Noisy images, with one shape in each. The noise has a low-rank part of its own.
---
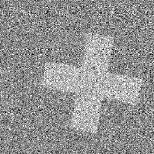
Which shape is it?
cross
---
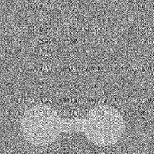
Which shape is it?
dumbbell
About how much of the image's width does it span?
two thirds
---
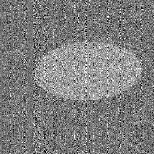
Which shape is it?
ellipse
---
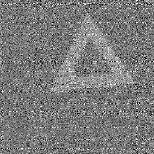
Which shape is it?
triangle frame
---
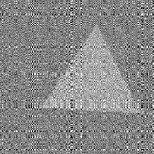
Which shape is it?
triangle
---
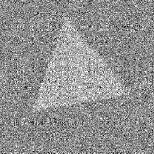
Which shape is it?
triangle
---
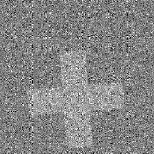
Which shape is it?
cross
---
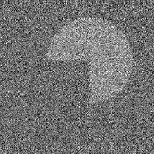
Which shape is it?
disc with a wedge cut out
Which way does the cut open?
down and left
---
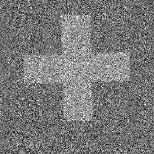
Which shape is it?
cross
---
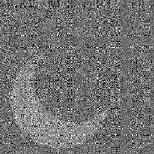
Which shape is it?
crescent
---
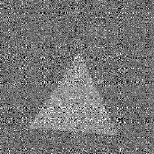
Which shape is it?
triangle
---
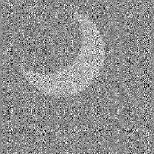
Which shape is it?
crescent
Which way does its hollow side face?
up and left
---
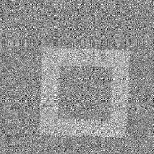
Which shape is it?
square frame
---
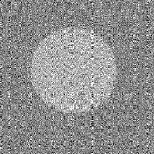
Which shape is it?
disc
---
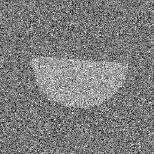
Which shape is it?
half disc
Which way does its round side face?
down
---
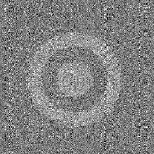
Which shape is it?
bullseye
